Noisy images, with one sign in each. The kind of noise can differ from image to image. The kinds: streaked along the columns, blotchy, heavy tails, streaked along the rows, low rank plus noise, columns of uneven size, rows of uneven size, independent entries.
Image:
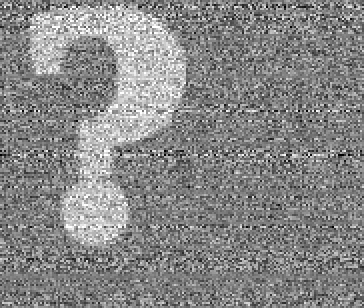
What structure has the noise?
rows of uneven size
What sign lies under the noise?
question mark
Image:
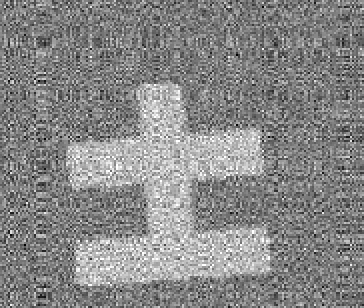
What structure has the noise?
low rank plus noise
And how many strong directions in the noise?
two
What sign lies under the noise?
plus-minus sign
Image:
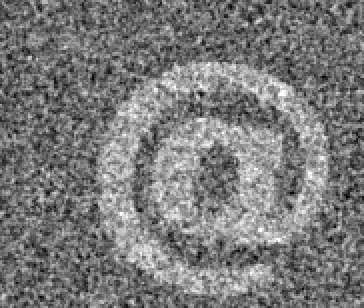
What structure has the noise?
blotchy
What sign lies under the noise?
at sign
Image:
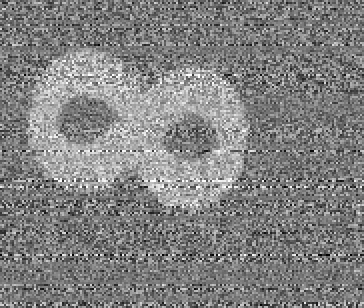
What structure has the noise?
rows of uneven size
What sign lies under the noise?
infinity sign
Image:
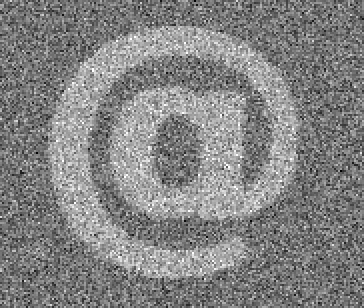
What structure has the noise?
independent entries
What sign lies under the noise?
at sign
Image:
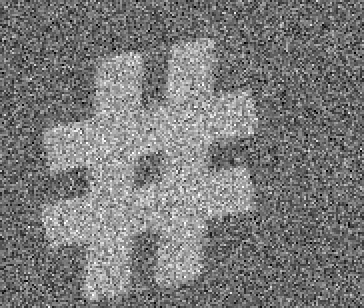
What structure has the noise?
independent entries
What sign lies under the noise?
hash sign
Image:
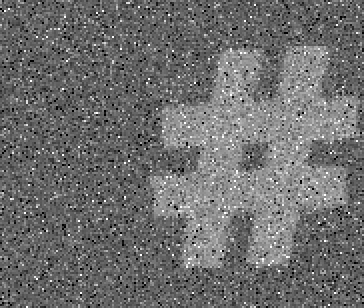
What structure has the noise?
heavy tails
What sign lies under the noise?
hash sign
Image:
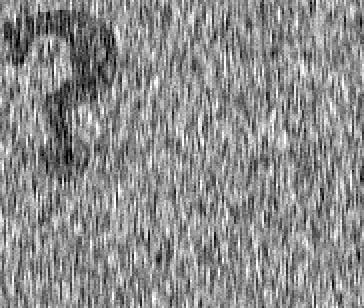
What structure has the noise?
streaked along the columns
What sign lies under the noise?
question mark
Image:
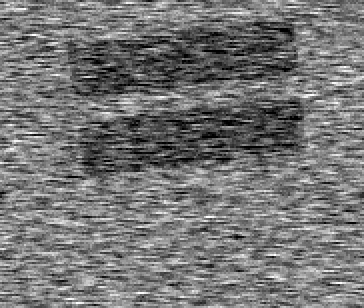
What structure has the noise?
streaked along the rows
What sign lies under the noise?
equals sign
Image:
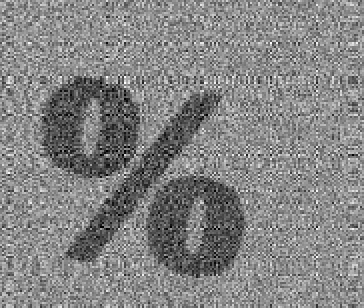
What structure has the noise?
low rank plus noise
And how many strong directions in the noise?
one
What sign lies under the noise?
percent sign
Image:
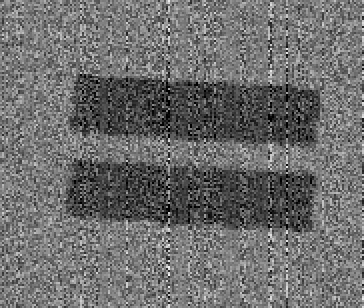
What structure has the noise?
columns of uneven size
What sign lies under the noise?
equals sign
